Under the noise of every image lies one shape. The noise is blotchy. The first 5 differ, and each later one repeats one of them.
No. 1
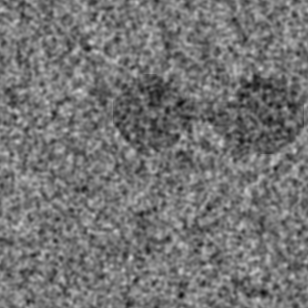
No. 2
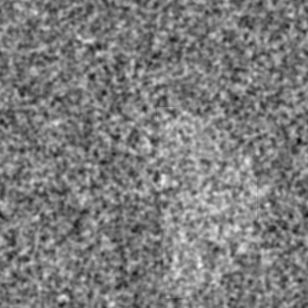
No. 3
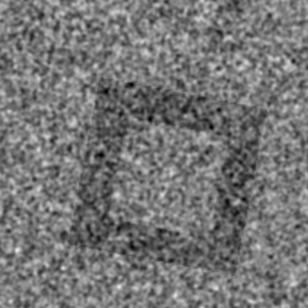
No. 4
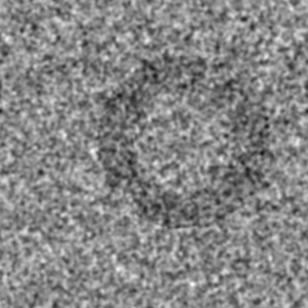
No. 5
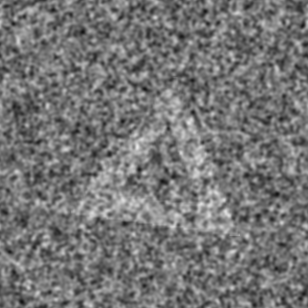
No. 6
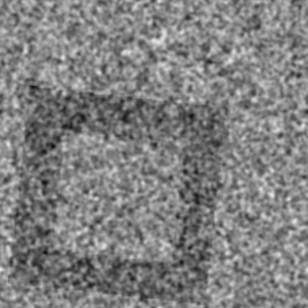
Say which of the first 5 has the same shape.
3
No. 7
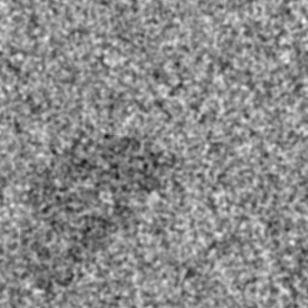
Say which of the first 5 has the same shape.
2
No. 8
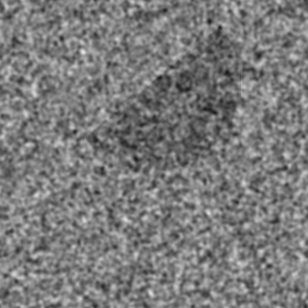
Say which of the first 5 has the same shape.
2
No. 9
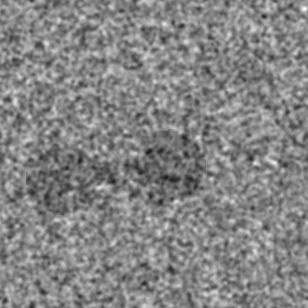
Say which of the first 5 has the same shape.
1
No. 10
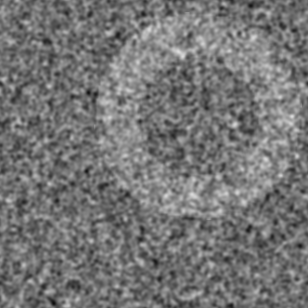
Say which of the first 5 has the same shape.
4
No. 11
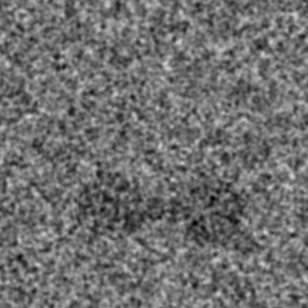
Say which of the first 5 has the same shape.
1
